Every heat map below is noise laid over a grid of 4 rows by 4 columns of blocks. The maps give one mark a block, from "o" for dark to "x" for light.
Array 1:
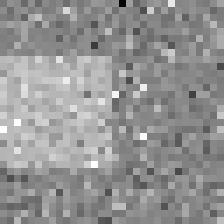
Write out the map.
o o o o
x x o o
x x o o
o o o o
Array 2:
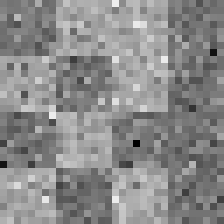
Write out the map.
o x x o
x o x o
o x o o
x o x o
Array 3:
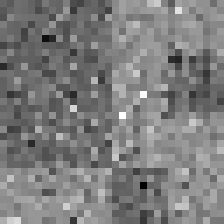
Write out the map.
o o x x
o o x o
o o x x
x x o x
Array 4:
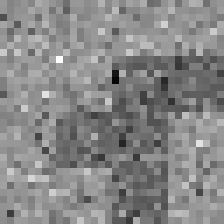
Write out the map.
x x x x
x x o o
x o o x
x x o x
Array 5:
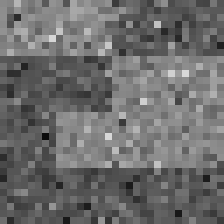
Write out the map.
x x o o
o o x x
o x x x
o o o o
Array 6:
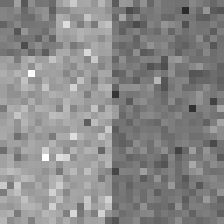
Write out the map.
o x o o
x x o o
x x o o
x x o o
